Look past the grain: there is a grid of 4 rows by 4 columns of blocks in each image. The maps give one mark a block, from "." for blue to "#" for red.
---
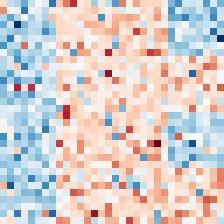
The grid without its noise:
.##.
.###
.##.
.###
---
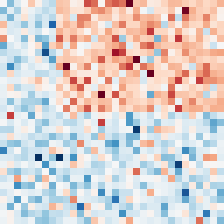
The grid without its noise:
.###
.###
....
....
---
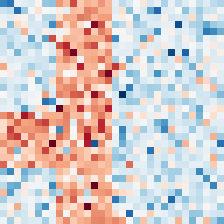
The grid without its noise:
.#..
.#..
##..
.#..
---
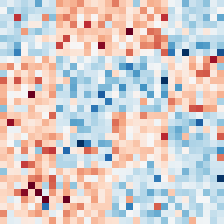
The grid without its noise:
.##.
#..#
#.#.
##..
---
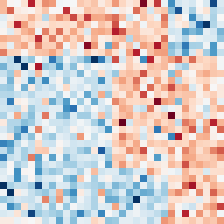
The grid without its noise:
###.
..##
..##
...#
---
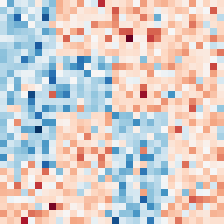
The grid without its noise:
.###
..##
.#.#
##.#
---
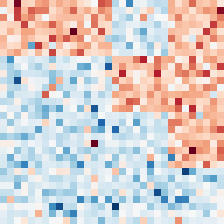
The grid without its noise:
##.#
..##
...#
....
